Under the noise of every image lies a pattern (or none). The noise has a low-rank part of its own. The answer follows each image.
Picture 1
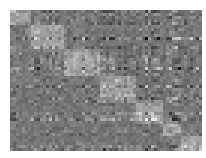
blocks along the diagonal
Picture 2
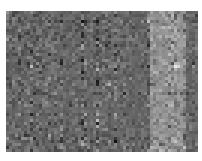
one band of columns
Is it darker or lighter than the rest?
lighter
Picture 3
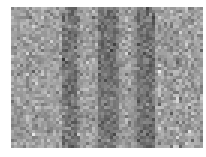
bands of columns
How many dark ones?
3
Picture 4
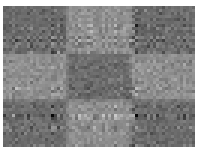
a checkerboard
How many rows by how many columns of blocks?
3 by 3
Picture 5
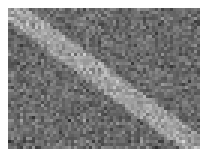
a diagonal band
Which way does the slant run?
top left to bottom right
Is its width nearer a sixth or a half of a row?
a sixth
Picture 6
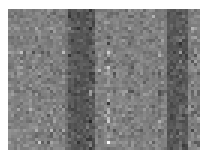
bands of columns
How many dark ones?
2
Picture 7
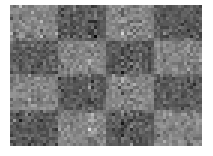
a checkerboard
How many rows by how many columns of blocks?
4 by 4
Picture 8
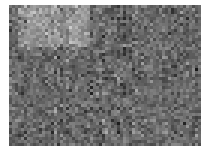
one block
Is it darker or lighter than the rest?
lighter
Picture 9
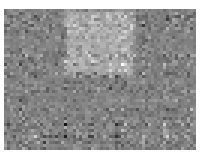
one block
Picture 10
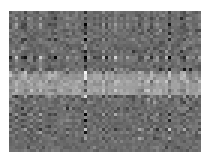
one band of rows
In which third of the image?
middle
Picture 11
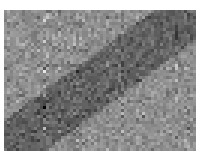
a diagonal band
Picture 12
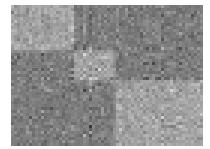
blocks along the diagonal
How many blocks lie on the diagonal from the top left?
3
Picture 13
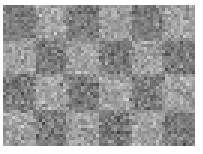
a checkerboard
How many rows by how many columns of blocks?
4 by 6
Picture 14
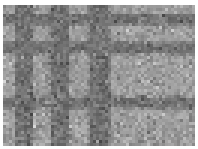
bands of rows crossing bands of columns
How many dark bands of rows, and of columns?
3 and 3
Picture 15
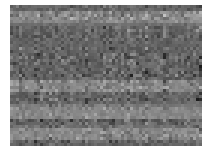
bands of rows
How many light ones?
4
